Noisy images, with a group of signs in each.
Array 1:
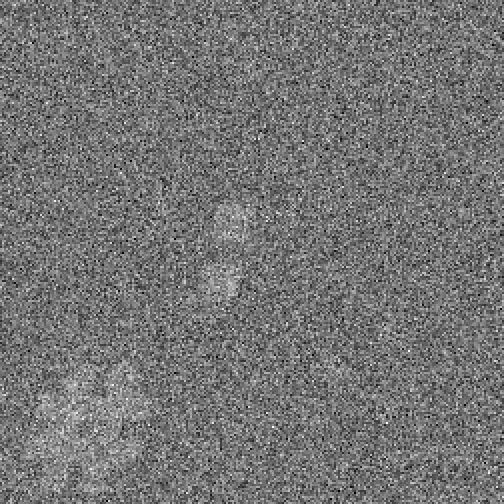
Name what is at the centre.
colon
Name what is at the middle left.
nothing
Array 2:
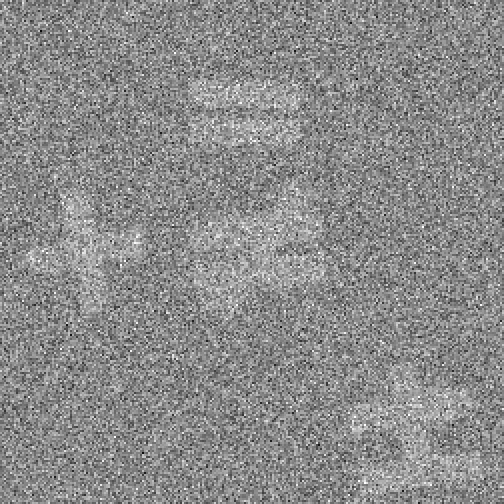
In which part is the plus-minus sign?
bottom right
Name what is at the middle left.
plus sign
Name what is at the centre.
not-equal sign
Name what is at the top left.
nothing
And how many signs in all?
4
